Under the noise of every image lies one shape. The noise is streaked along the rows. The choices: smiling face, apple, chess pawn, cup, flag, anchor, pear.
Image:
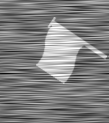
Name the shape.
flag
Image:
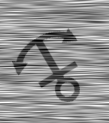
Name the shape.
anchor
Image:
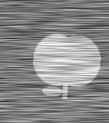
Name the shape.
apple
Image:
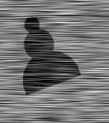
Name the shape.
chess pawn
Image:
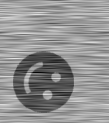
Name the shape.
smiling face
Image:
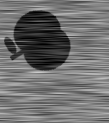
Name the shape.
apple
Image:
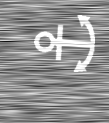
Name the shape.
anchor
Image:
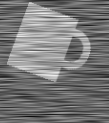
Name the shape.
cup
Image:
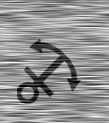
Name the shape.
anchor
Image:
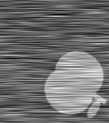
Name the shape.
apple
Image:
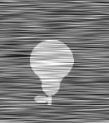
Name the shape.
pear
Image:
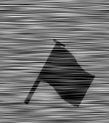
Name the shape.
flag
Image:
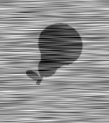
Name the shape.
pear
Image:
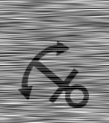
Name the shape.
anchor
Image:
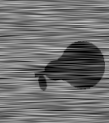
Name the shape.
pear
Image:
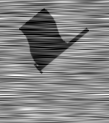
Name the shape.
flag
